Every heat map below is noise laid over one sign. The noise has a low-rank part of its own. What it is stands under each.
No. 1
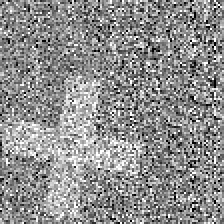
light plus sign
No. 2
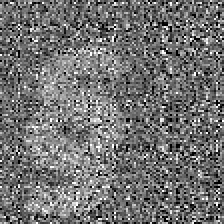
light section sign
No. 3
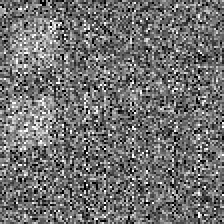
light colon
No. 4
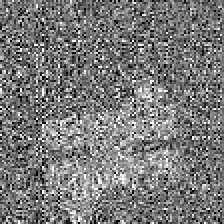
light not-equal sign
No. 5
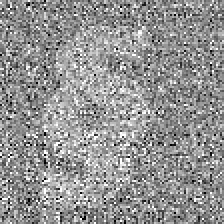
light section sign
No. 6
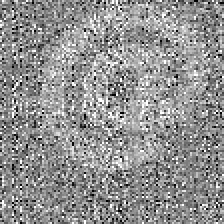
light at sign
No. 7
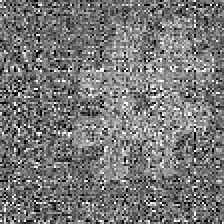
light hash sign
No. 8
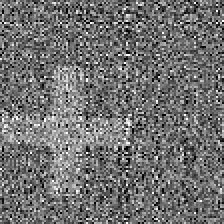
light plus sign
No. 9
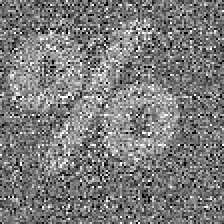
light percent sign
